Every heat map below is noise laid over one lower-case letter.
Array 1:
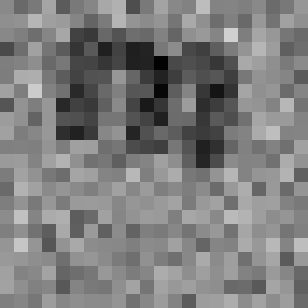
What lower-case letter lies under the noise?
m
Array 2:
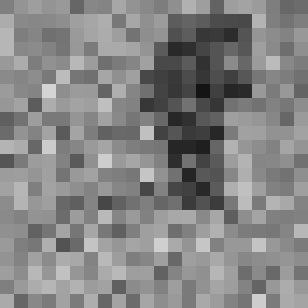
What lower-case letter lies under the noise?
f
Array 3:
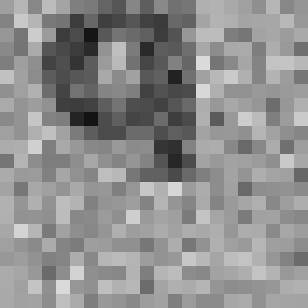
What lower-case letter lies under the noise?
q
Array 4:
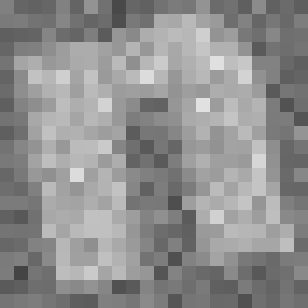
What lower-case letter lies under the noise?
n
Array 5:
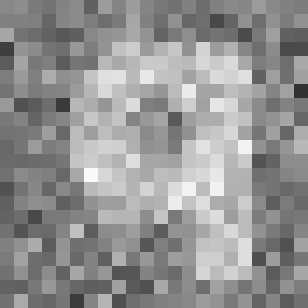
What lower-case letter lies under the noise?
q
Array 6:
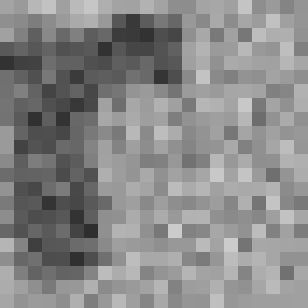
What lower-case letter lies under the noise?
r
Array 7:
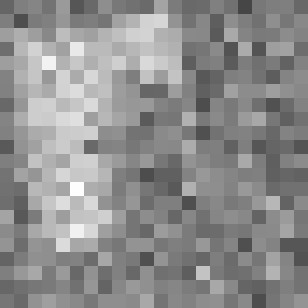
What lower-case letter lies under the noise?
r
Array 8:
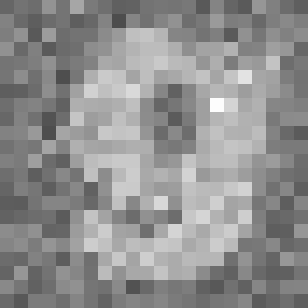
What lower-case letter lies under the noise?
g
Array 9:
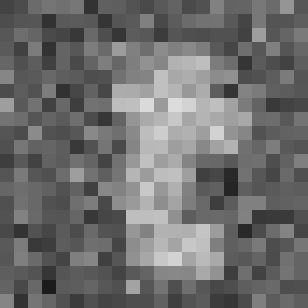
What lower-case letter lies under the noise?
t
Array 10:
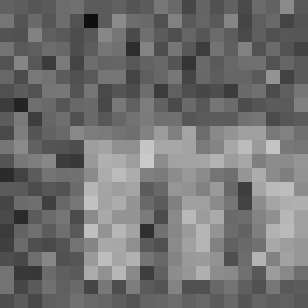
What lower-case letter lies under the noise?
m
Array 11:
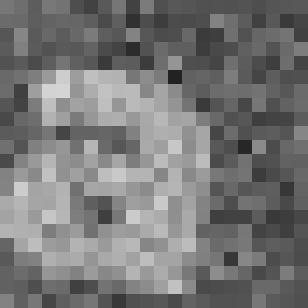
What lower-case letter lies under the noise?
a
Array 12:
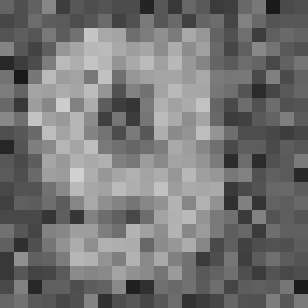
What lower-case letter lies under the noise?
g
